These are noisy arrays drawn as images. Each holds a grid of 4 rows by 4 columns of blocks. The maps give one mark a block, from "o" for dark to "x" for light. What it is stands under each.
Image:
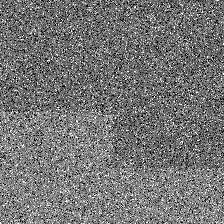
o o o o
o o o o
x x o o
x x x x
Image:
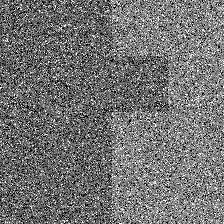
o o x x
o o o x
o o x x
o o x x
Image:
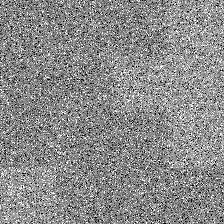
o o o x
o o x x
o o o x
x o o o
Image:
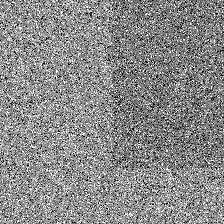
x x o o
x x o o
x x o o
x x x x
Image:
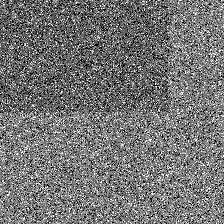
o o o x
o o o x
x x x x
x x x x
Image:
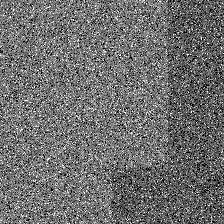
x x x o
x x x o
x x x o
x x o o
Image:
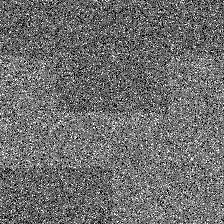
o o o o
x o o x
x x x x
o o x x
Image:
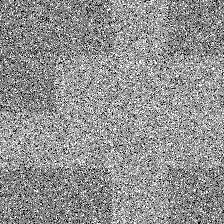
o o x o
o x x x
x x x x
o o x o
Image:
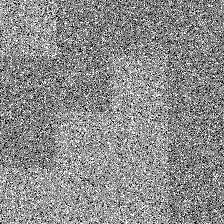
x o o o
o o x o
o x x o
x x x o
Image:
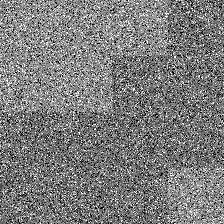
x x x o
x x o o
o o o o
o o o x
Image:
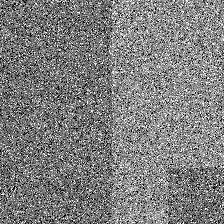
o o x x
o o x x
o o x x
o o x o
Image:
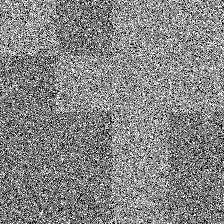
x o x x
o x x x
o o x o
o o x o
